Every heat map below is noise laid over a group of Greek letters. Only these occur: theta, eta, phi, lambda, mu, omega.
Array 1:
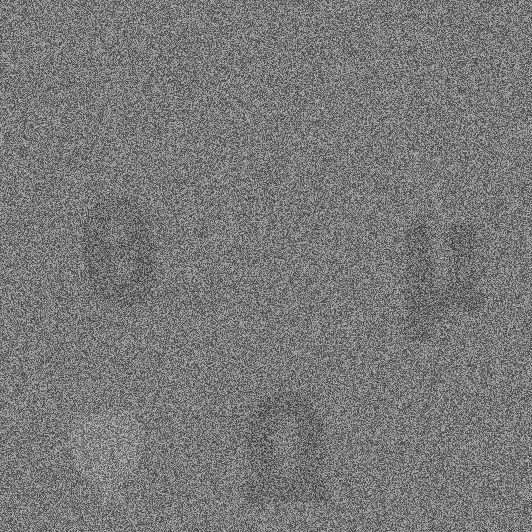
middle left: dark theta; middle right: dark mu; bottom left: light phi; bottom middle: dark omega
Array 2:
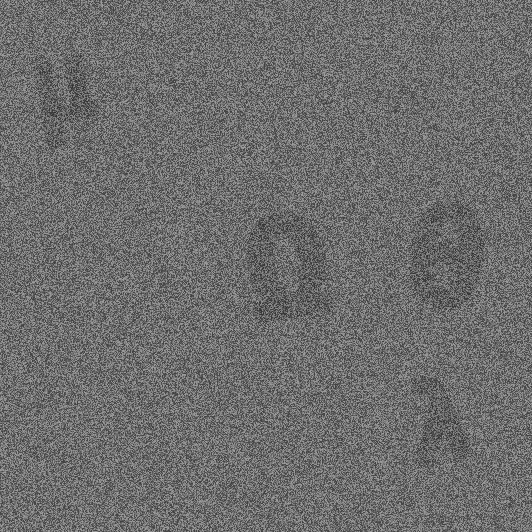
top left: dark mu; centre: dark omega; middle right: dark theta; bottom right: dark lambda
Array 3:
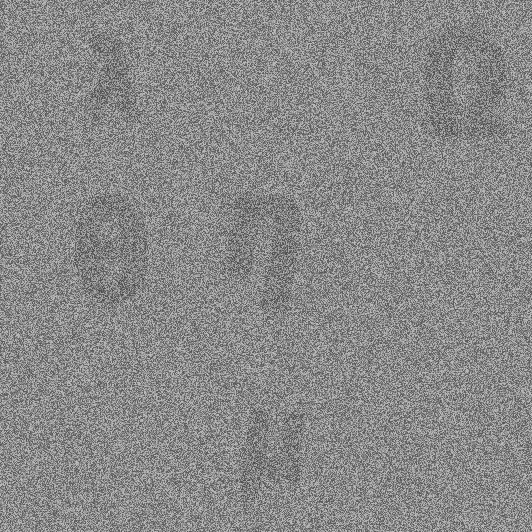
top left: dark lambda; top right: dark omega; middle left: dark theta; centre: dark eta; bottom middle: dark mu
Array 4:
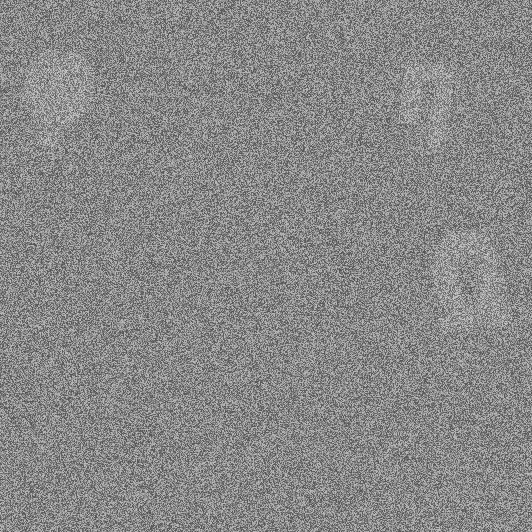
top left: light phi; top right: light eta; middle right: light omega
